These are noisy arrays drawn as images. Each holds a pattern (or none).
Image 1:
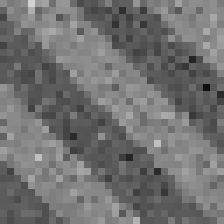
diagonal stripes
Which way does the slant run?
top left to bottom right
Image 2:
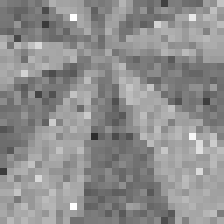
spokes from one point
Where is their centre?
top middle
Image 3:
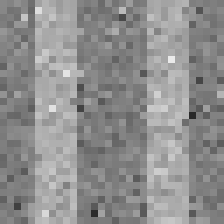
vertical stripes
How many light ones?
2
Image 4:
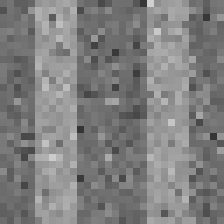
vertical stripes
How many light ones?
2
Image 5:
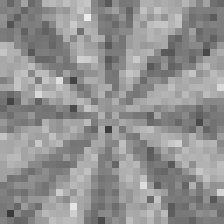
spokes from one point
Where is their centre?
centre
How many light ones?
8
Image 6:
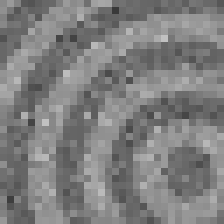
rings round one point
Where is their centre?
bottom right
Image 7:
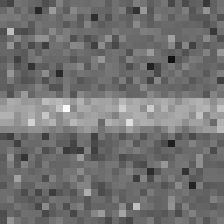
one horizontal stripe
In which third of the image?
middle
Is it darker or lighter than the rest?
lighter
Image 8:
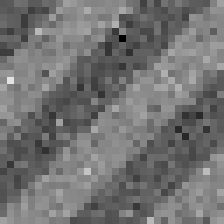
diagonal stripes
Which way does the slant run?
bottom left to top right
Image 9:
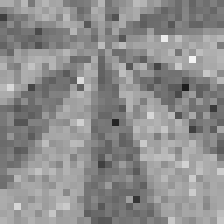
spokes from one point
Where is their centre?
top middle
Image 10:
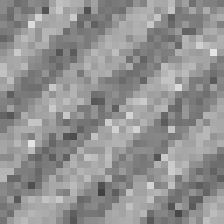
diagonal stripes
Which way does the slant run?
bottom left to top right
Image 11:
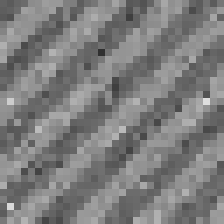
diagonal stripes
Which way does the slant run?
bottom left to top right
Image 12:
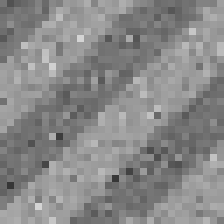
diagonal stripes
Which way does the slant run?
bottom left to top right
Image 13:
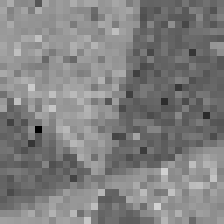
spokes from one point
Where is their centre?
bottom middle
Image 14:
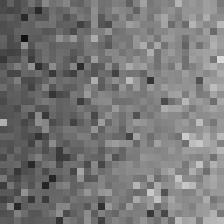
a smooth slope
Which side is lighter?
right
